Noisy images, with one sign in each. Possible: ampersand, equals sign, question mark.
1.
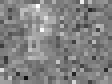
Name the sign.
question mark
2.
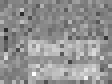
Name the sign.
equals sign
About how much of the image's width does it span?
two thirds
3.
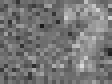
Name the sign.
question mark
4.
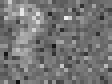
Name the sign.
question mark
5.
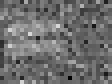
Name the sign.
equals sign
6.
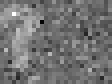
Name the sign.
question mark
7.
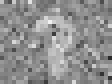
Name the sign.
question mark
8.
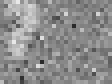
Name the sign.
question mark
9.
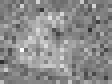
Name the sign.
ampersand
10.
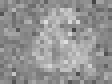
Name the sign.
ampersand
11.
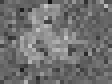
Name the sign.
ampersand
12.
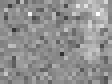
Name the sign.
question mark
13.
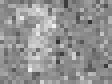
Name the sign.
question mark
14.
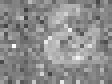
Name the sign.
ampersand
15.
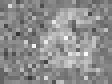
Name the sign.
ampersand
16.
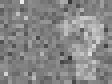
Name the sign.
question mark
